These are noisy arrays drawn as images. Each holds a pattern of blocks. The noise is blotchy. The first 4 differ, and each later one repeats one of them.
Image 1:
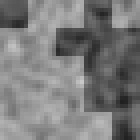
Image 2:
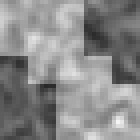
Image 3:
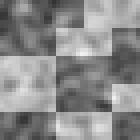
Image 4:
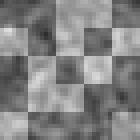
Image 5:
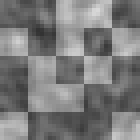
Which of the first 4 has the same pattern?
4
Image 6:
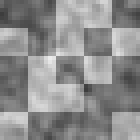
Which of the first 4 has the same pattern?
4
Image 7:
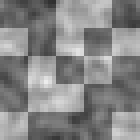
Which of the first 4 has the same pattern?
4
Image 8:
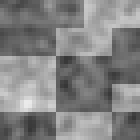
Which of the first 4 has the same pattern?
3
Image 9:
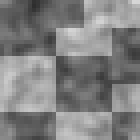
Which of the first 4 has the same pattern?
3
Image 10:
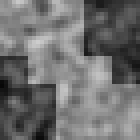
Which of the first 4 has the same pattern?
2
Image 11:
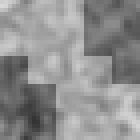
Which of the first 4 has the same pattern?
2
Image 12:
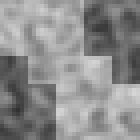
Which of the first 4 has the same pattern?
2
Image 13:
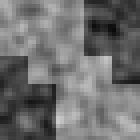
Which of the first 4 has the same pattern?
2
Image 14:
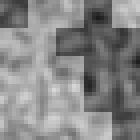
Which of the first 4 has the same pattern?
1
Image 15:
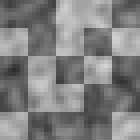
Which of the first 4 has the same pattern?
4
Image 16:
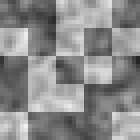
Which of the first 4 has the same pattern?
4
